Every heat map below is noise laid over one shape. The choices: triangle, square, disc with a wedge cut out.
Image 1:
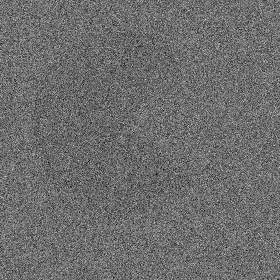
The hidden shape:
disc with a wedge cut out
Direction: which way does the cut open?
right
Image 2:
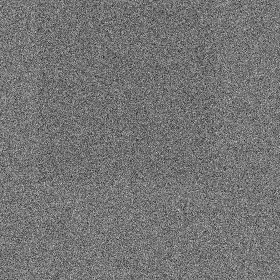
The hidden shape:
square
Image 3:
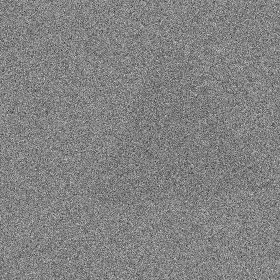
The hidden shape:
triangle
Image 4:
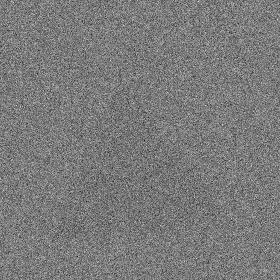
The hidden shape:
triangle
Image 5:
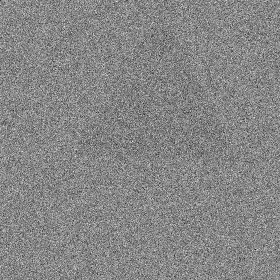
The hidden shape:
triangle
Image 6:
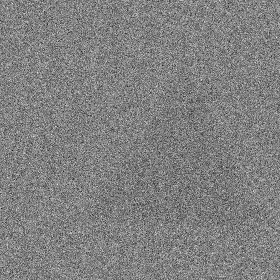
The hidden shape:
triangle
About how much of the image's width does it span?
two thirds
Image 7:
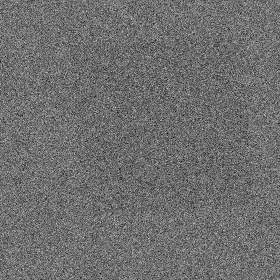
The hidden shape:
square
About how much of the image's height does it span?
two thirds
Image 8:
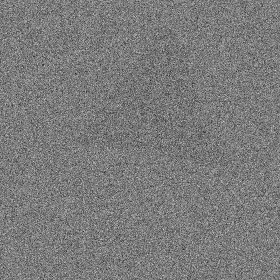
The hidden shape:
triangle
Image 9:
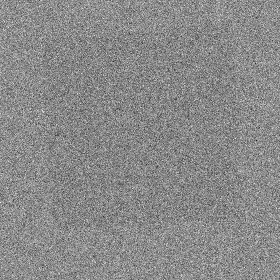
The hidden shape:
square
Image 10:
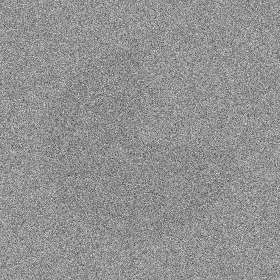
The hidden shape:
disc with a wedge cut out
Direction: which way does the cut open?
up and right
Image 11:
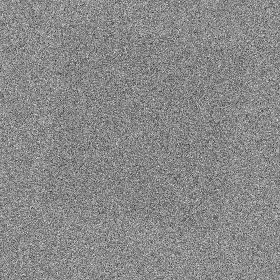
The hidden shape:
square
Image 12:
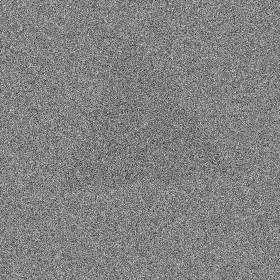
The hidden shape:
triangle
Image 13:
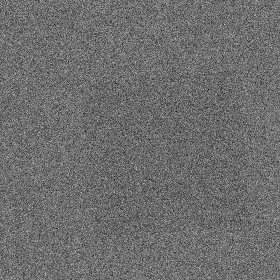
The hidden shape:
square
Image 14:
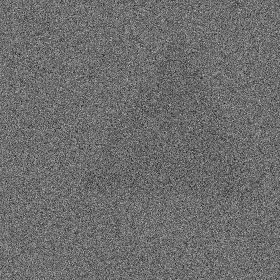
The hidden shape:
triangle
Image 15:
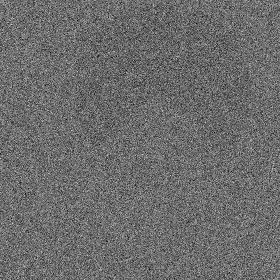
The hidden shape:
disc with a wedge cut out
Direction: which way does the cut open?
down
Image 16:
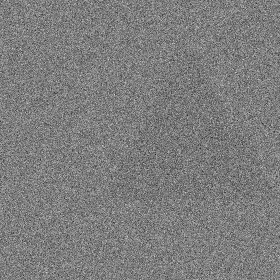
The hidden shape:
triangle
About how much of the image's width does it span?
two thirds
